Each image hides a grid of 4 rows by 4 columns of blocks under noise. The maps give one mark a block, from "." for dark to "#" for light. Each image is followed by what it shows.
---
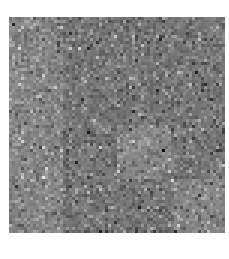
#...
#...
#.#.
#..#
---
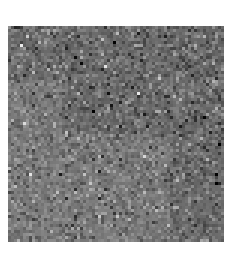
....
#...
###.
###.
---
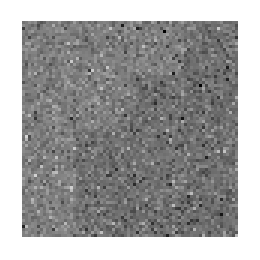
###.
##..
#...
#...
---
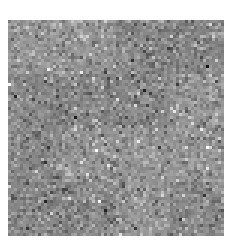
##..
...#
.###
..#.
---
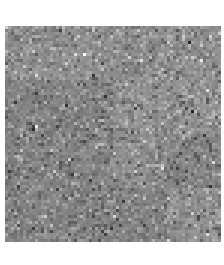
####
..##
..#.
...#
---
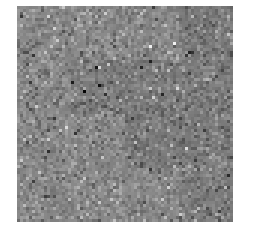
###.
#...
##..
###.
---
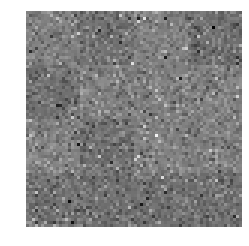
#.#.
.###
#.##
....
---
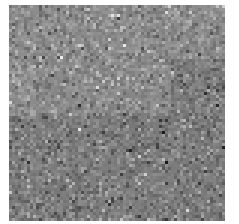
####
###.
....
....
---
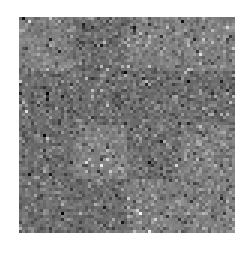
#.##
....
.#.#
..##
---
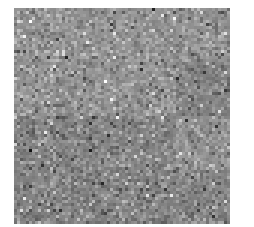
####
###.
...#
....
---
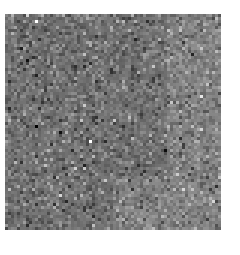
...#
...#
...#
..##
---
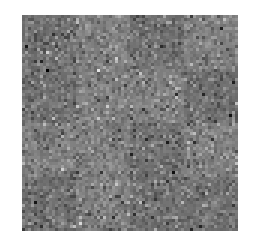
.#.#
.##.
##.#
.#..
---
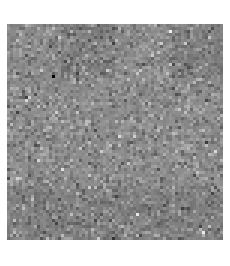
#.#.
####
####
....
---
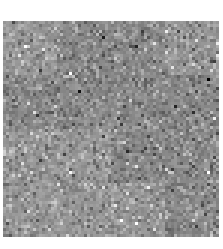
#..#
....
##..
###.
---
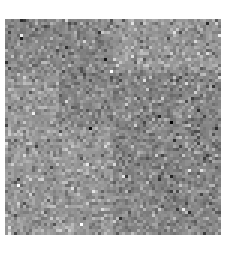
..##
#...
##..
##..
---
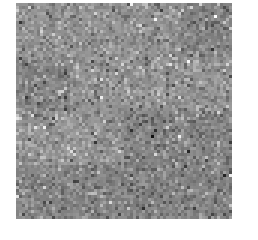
###.
.###
##..
....
